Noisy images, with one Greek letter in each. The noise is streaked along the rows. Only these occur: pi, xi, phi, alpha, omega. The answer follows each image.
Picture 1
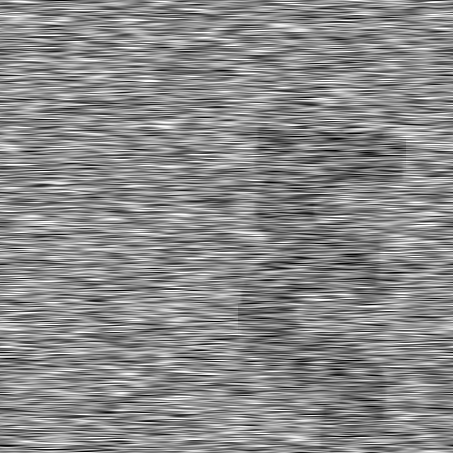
xi
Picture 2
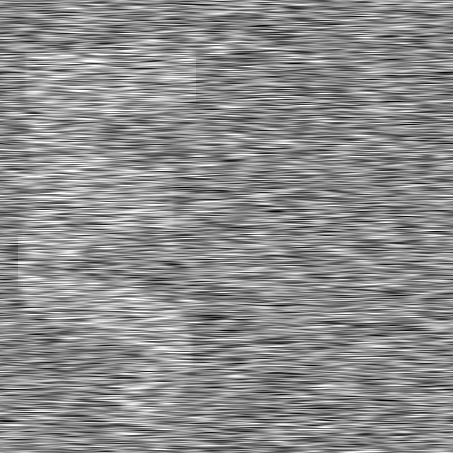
xi
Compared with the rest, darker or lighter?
lighter
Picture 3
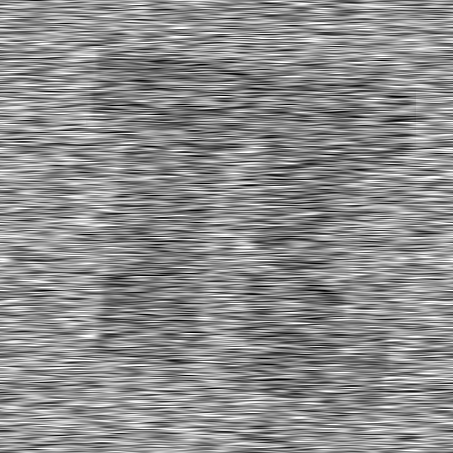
pi
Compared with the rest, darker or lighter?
darker
